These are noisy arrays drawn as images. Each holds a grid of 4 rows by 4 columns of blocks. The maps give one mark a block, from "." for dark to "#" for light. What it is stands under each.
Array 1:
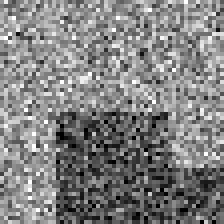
####
####
#..#
#...
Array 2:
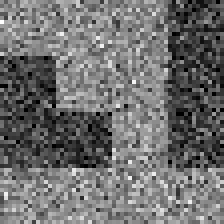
###.
.##.
..#.
####
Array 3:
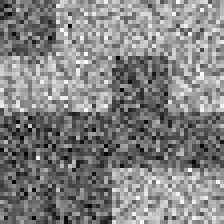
.###
##.#
....
..##
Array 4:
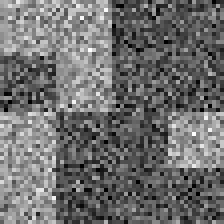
##..
.#..
#..#
#...
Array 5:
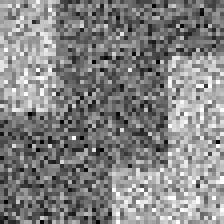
#...
#..#
...#
..##
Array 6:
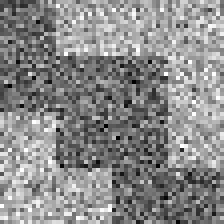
.###
...#
#..#
##..
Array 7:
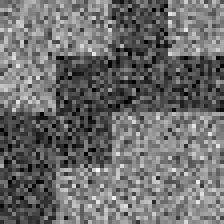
##.#
#...
..##
.###
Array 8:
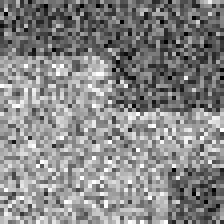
....
##..
####
###.
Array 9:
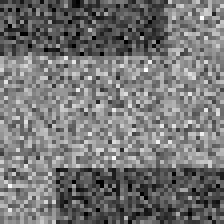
...#
####
####
#...
